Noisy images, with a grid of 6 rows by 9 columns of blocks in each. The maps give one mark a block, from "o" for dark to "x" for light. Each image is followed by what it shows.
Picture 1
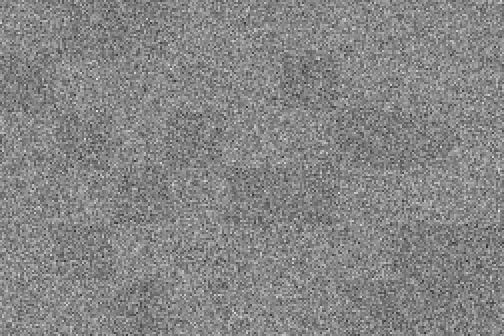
x o o x x x x x x
o x x x x o x x x
x o x o x x o o x
x x o x o o x x x
x o x x x x x o o
x x o x x x o o o
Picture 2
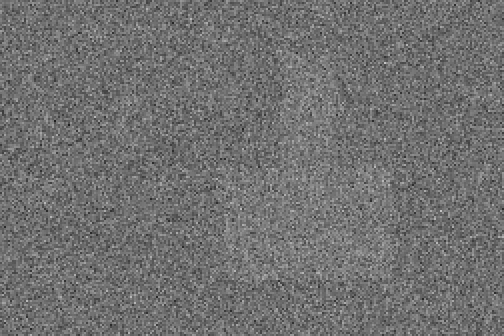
o o o o o o o o o
o o o o o x o o o
o o o o o x o o o
o o o o x x x o o
o o o o x x x o o
o o o o o o o o o
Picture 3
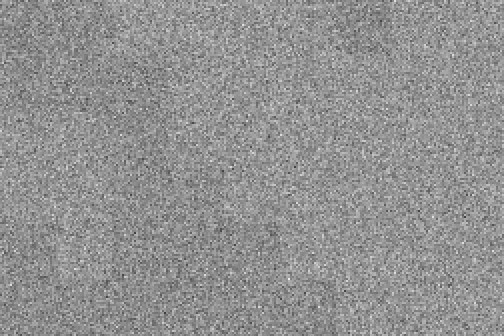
o o x x x x o x x
o o o x x x x x x
x x o x x x x x x
x x o o x x x x x
o x o o o x x x x
o o o o o o x x x
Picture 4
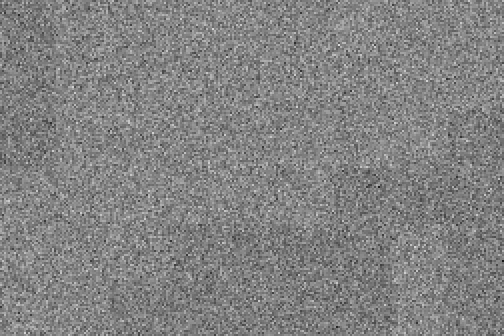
o x x x x x x x x
o x x x x x x x x
o x x x x x x x o
x x x x x x o o o
x x x o o o o x o
x x o o o o o x o
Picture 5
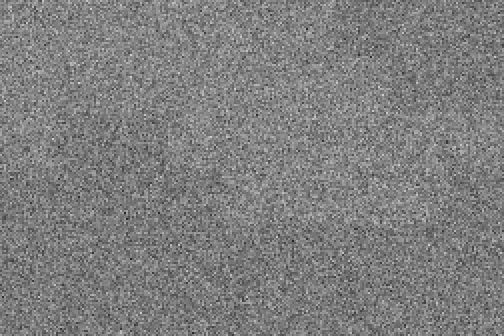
x x x x x x o o o
x x x x x x x o o
x o o x x x x x x
o o o o x x x x o
o o o o o o o o o
o o o o o o o o o
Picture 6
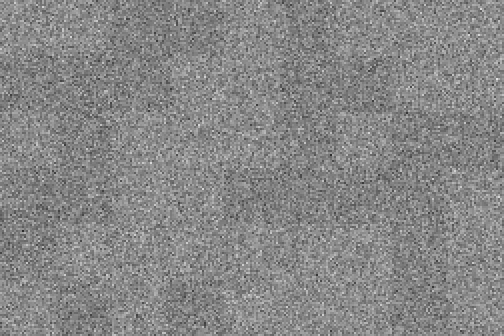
x x o o x o x x x
o o o x x o o x x
x o x x x o x o o
o o x x o o o o x
o x x x x x x o x
x o x o x x x o x
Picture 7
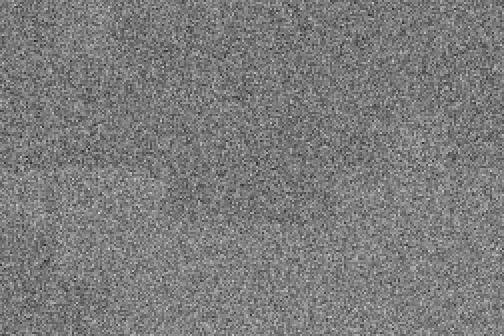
o x o o o o o o o
o o o o o o o o o
o o o o o o o x o
x x x o o o x x x
o x x x x x x x x
o o x x x x x x x
